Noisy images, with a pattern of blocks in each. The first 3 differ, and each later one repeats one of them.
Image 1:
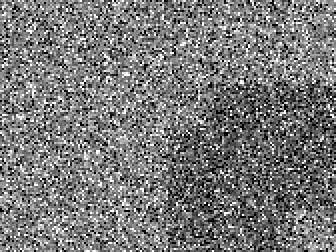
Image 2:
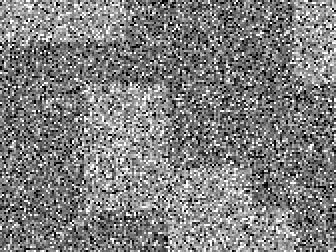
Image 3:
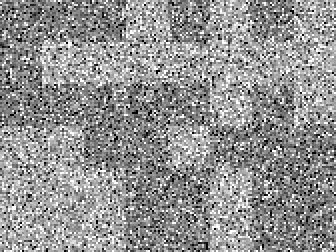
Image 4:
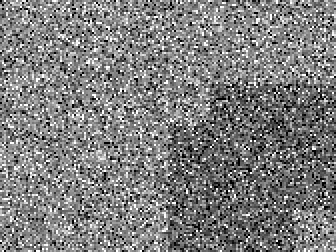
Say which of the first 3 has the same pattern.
1
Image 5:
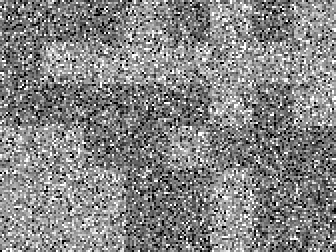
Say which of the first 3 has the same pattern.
3
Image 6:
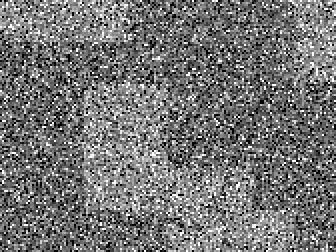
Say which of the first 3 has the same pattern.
2
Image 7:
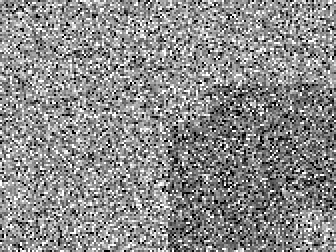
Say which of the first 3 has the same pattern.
1
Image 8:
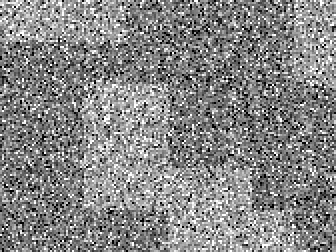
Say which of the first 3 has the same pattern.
2
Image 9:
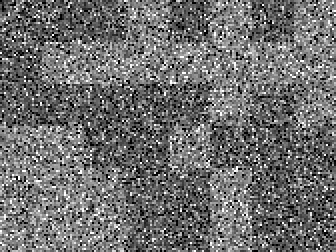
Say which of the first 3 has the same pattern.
3
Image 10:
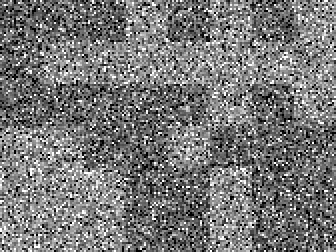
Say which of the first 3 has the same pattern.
3
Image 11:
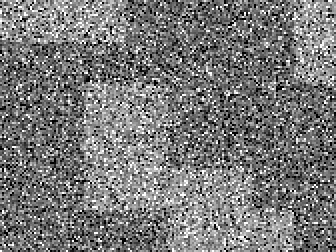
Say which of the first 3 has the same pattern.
2
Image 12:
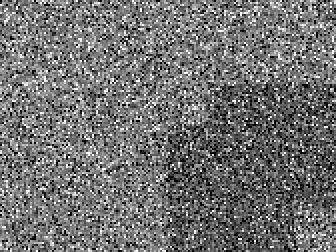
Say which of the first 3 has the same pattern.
1
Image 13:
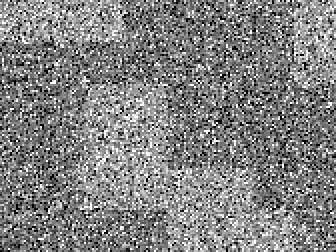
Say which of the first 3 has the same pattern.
2
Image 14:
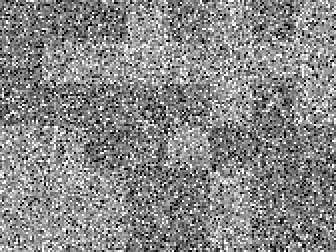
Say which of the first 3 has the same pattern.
3
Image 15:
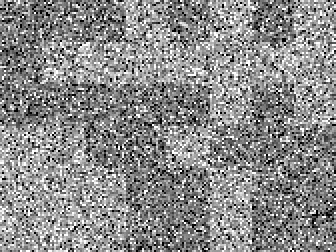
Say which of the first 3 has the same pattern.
3
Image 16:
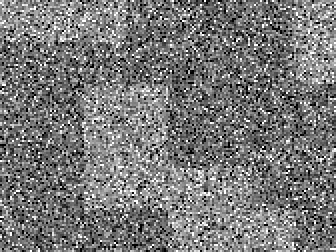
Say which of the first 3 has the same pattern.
2
